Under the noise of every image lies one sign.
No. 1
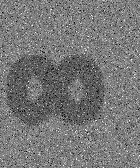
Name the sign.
infinity sign
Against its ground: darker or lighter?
darker
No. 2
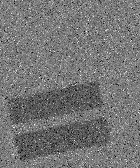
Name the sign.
equals sign
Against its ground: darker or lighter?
darker
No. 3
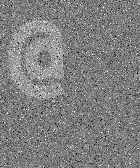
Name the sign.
at sign
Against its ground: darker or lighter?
lighter
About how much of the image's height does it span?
half
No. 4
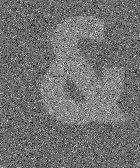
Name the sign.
ampersand
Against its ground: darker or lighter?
lighter
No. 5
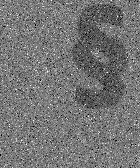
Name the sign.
section sign
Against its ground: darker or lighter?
darker
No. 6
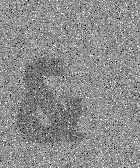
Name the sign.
ampersand
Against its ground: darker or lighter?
darker
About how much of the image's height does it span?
half
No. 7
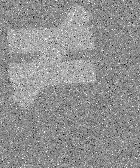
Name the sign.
not-equal sign
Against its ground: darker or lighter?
lighter
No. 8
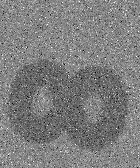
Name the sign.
infinity sign
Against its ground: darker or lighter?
darker
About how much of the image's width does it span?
nearly all
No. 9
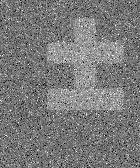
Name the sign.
plus-minus sign
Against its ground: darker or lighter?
lighter
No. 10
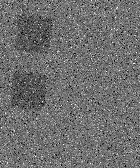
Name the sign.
colon
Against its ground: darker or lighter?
darker
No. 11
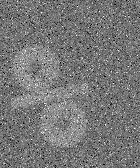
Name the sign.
percent sign
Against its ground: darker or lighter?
lighter
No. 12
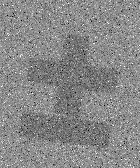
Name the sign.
plus-minus sign
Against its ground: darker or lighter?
darker
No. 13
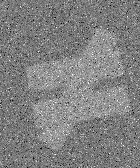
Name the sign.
not-equal sign
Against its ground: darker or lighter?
lighter
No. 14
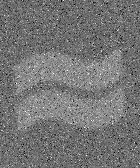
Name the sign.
approximately sign
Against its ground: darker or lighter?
lighter
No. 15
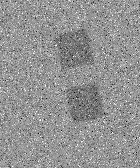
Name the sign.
colon
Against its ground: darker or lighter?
darker
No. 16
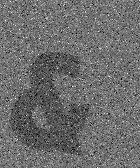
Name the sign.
ampersand
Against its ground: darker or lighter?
darker
